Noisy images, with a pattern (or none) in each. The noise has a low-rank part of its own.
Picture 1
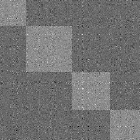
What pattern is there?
blocks along the diagonal
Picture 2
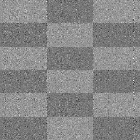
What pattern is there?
a checkerboard
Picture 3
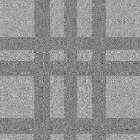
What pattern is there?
bands of rows crossing bands of columns
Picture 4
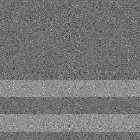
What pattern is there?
bands of rows
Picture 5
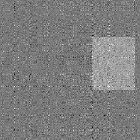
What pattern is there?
one block
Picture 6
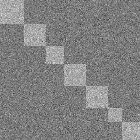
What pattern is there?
blocks along the diagonal
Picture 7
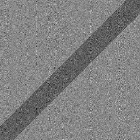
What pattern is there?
a diagonal band
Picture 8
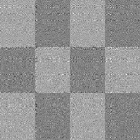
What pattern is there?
a checkerboard
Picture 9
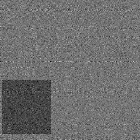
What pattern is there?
one block
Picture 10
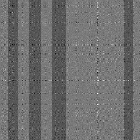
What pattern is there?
bands of columns
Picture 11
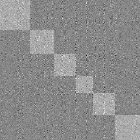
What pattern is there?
blocks along the diagonal
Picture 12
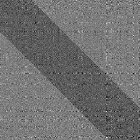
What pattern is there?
a diagonal band
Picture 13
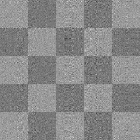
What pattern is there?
a checkerboard
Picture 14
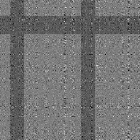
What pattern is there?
bands of rows crossing bands of columns
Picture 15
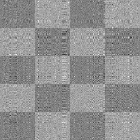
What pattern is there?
a checkerboard
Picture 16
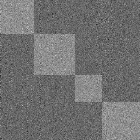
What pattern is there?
blocks along the diagonal
